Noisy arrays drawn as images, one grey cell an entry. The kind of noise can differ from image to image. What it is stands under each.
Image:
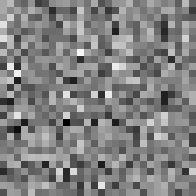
low rank plus noise
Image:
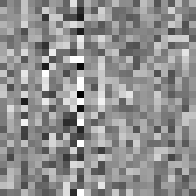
columns of uneven size
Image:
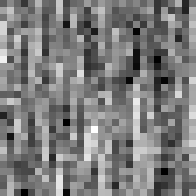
streaked along the columns
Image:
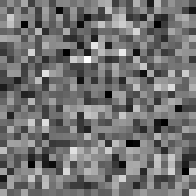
low rank plus noise
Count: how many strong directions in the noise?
one
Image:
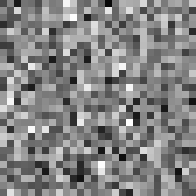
independent entries
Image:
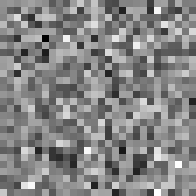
low rank plus noise
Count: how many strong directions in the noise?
three or four
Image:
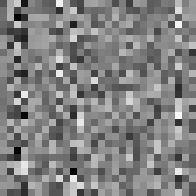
columns of uneven size
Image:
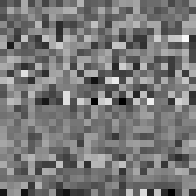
rows of uneven size
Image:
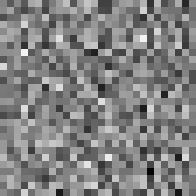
low rank plus noise
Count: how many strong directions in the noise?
one
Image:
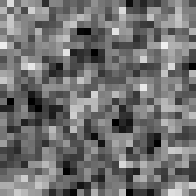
blotchy
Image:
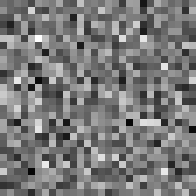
low rank plus noise
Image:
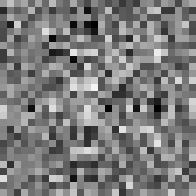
low rank plus noise
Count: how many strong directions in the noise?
two
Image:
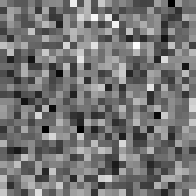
independent entries
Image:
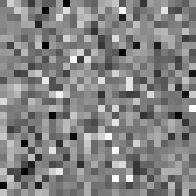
heavy tails
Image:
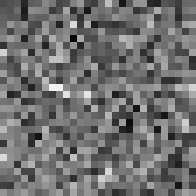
independent entries
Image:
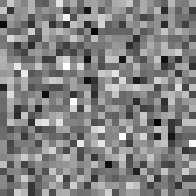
independent entries
